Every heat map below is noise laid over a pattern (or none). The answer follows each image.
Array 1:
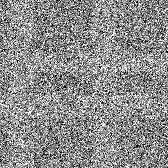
bands of rows crossing bands of columns
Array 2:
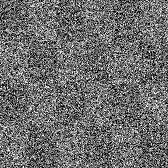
a checkerboard
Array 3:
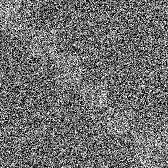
blocks along the diagonal
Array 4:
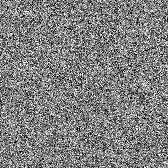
only noise
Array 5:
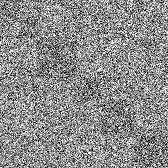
blocks along the diagonal
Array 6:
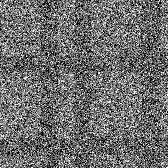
bands of rows crossing bands of columns
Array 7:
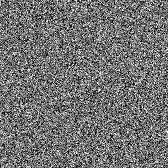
only noise
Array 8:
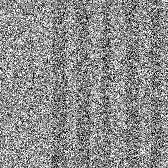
bands of columns
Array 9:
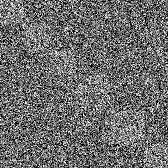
blocks along the diagonal
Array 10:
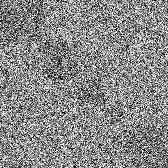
blocks along the diagonal
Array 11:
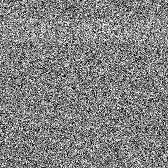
one band of rows
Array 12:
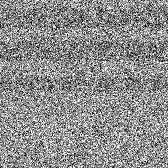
bands of rows
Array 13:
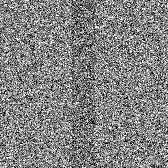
one band of columns
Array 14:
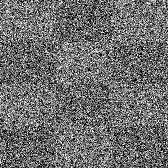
a checkerboard
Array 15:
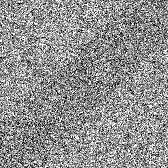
a diagonal band
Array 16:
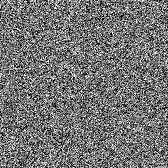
only noise
